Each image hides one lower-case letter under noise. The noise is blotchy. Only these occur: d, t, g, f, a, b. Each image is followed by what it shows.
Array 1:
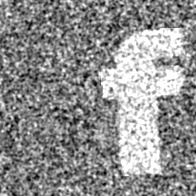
f
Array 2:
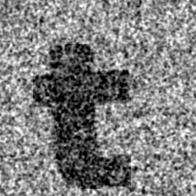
t
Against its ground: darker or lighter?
darker
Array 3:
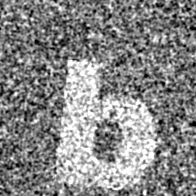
b
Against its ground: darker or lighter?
lighter
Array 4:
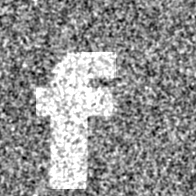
f
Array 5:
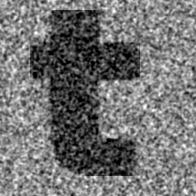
t
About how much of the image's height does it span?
nearly all
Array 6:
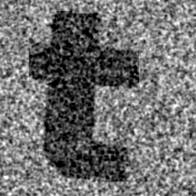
t
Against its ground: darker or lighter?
darker
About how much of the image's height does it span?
nearly all
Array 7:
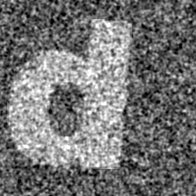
d
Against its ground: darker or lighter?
lighter
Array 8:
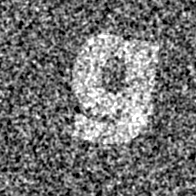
g
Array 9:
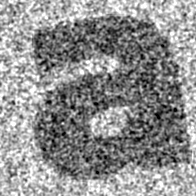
a
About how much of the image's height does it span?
nearly all
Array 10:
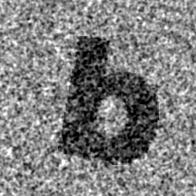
b
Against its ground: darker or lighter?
darker
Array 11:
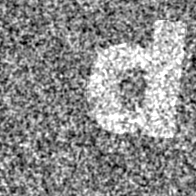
d
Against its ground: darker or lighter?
lighter
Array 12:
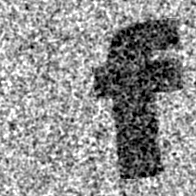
f
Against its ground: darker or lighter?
darker
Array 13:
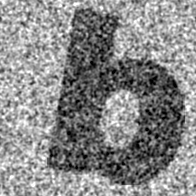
b
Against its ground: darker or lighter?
darker
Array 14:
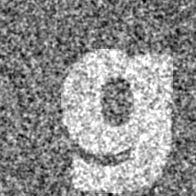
g
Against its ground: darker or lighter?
lighter
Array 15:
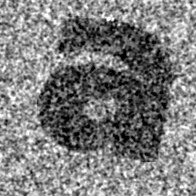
a
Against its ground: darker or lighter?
darker
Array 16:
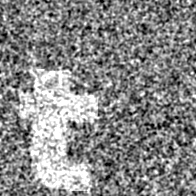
t
